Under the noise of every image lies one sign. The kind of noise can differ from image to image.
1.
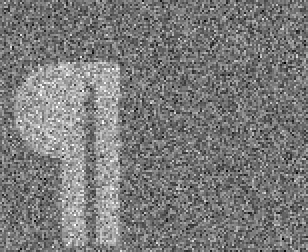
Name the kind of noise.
independent entries
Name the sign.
pilcrow
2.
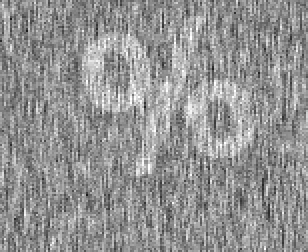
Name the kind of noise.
streaked along the columns
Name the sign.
percent sign
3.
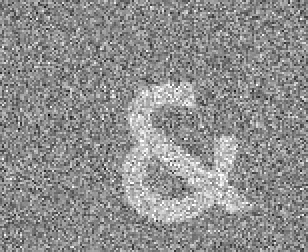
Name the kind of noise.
low rank plus noise
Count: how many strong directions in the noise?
one
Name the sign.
ampersand
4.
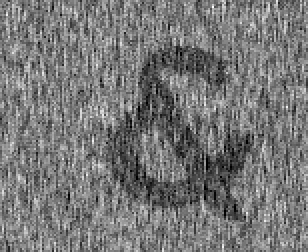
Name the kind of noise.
streaked along the columns
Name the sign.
ampersand
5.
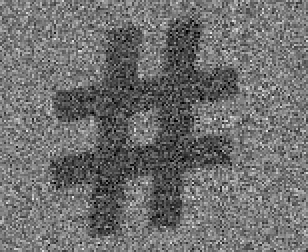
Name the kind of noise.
low rank plus noise
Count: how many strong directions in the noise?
two
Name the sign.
hash sign
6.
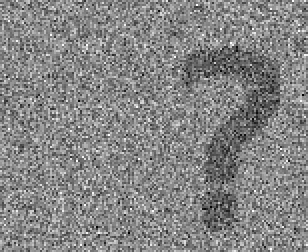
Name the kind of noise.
low rank plus noise
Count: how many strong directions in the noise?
two
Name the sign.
question mark
